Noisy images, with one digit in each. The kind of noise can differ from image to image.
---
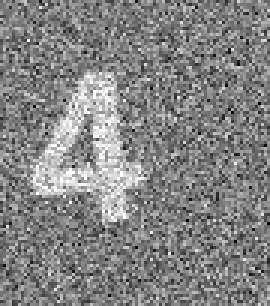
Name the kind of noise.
independent entries
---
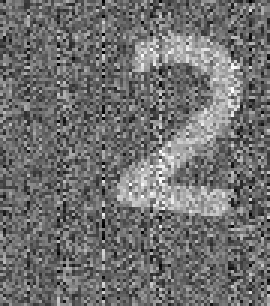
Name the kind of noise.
columns of uneven size
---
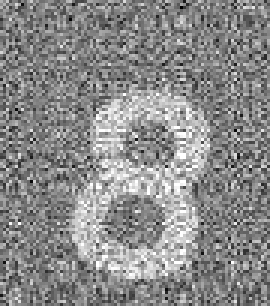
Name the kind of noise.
low rank plus noise
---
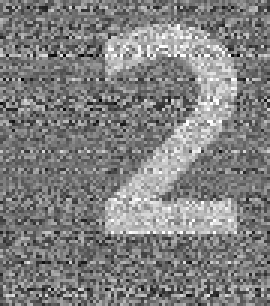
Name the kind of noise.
rows of uneven size
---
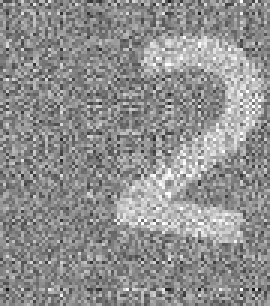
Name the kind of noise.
low rank plus noise
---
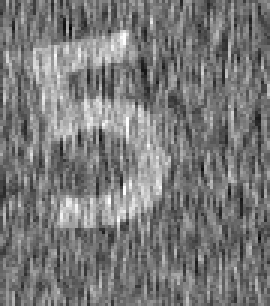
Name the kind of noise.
streaked along the columns
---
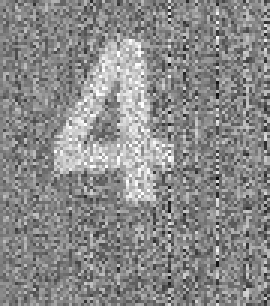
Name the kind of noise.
columns of uneven size
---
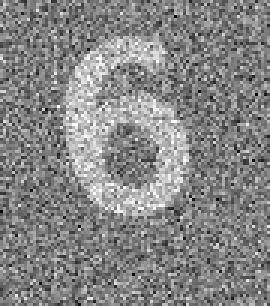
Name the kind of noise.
independent entries
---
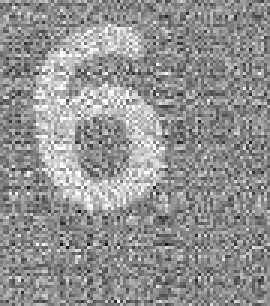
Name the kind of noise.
low rank plus noise
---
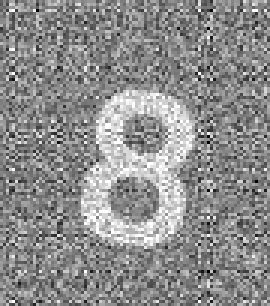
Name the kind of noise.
low rank plus noise
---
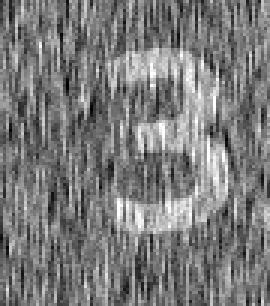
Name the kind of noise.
streaked along the columns
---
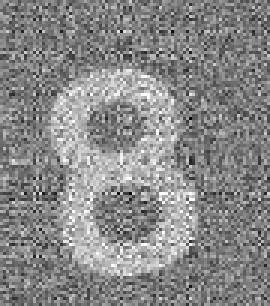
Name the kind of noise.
low rank plus noise
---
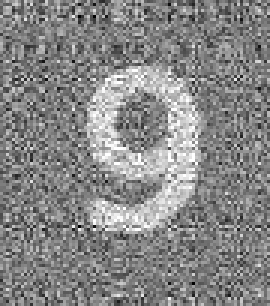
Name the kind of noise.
low rank plus noise
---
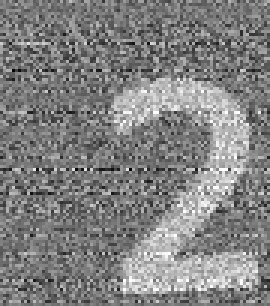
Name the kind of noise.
rows of uneven size
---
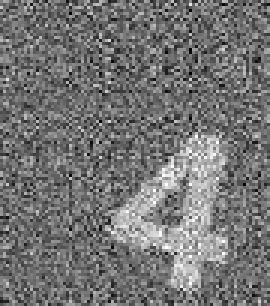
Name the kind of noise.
low rank plus noise
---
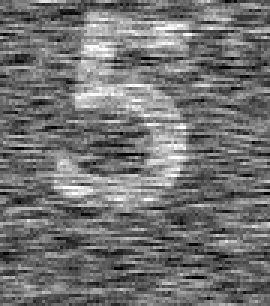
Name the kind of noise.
streaked along the rows
